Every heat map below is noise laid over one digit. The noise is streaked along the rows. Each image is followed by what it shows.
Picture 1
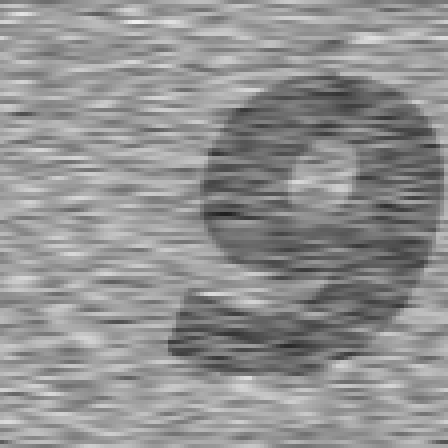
9
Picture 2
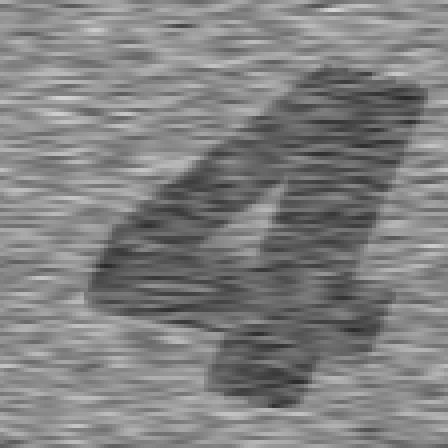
4
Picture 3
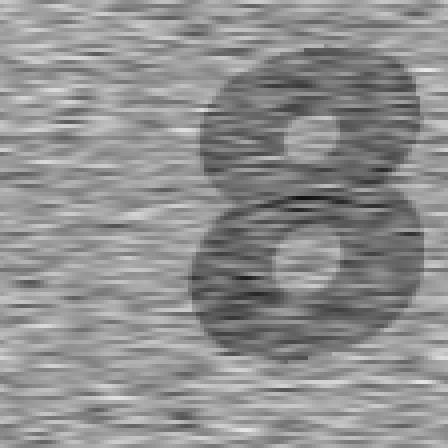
8
